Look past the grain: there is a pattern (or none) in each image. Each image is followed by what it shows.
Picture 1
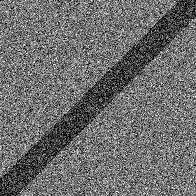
a diagonal band
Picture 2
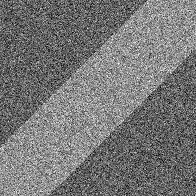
a diagonal band
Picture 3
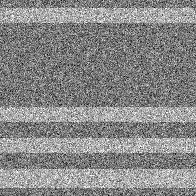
bands of rows
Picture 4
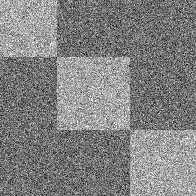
blocks along the diagonal
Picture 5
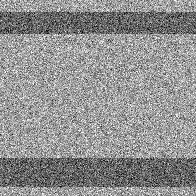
bands of rows
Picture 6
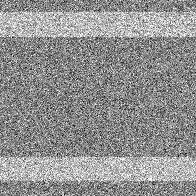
bands of rows
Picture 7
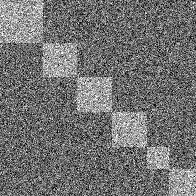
blocks along the diagonal
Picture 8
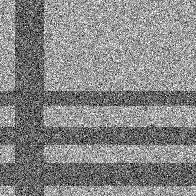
bands of rows crossing bands of columns
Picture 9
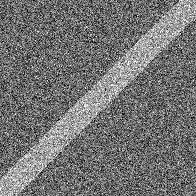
a diagonal band
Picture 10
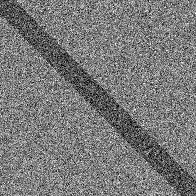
a diagonal band
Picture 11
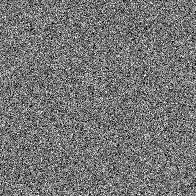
only noise
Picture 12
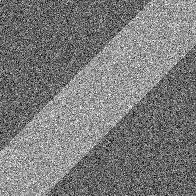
a diagonal band
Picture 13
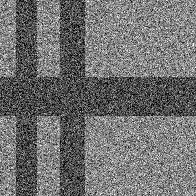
bands of rows crossing bands of columns
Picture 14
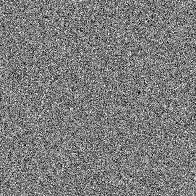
only noise
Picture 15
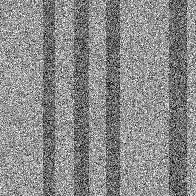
bands of columns
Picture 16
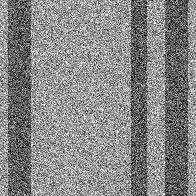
bands of columns
